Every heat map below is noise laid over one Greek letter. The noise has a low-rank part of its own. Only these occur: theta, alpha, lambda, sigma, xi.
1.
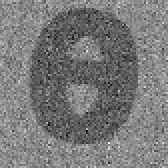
theta
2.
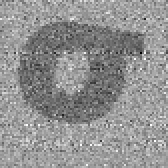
sigma
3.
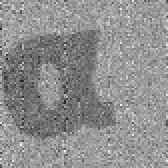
alpha
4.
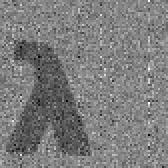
lambda
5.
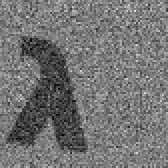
lambda
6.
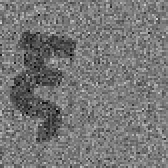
xi
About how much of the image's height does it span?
two thirds
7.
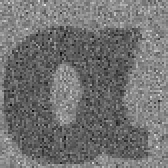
alpha
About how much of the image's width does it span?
nearly all
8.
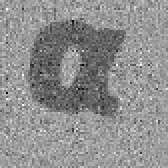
alpha
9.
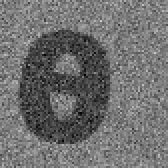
theta
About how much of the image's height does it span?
two thirds
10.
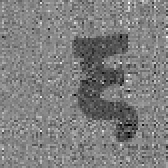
xi
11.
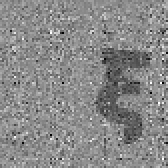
xi
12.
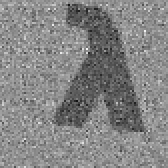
lambda
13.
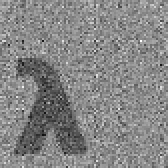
lambda
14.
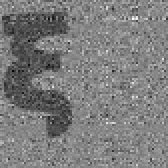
xi
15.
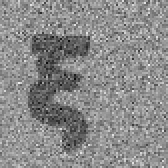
xi
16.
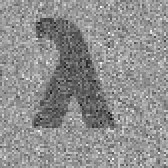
lambda
